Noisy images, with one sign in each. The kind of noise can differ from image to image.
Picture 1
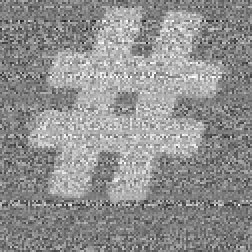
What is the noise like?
rows of uneven size
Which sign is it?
hash sign
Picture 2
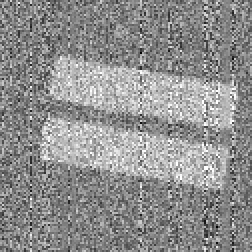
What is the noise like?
columns of uneven size
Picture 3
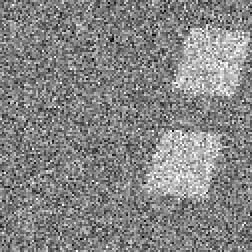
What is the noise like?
independent entries
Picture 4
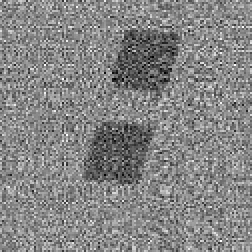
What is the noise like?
low rank plus noise
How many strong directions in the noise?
three or four
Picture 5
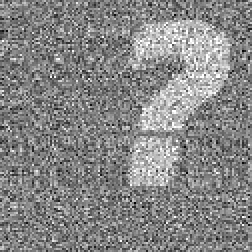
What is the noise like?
low rank plus noise
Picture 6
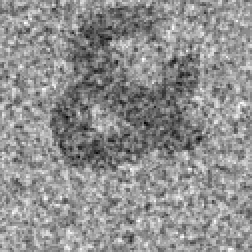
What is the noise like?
blotchy
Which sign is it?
ampersand
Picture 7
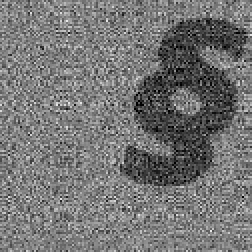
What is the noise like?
low rank plus noise
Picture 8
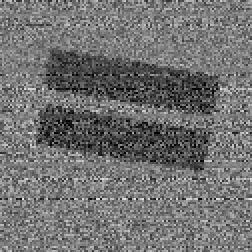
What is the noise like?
rows of uneven size
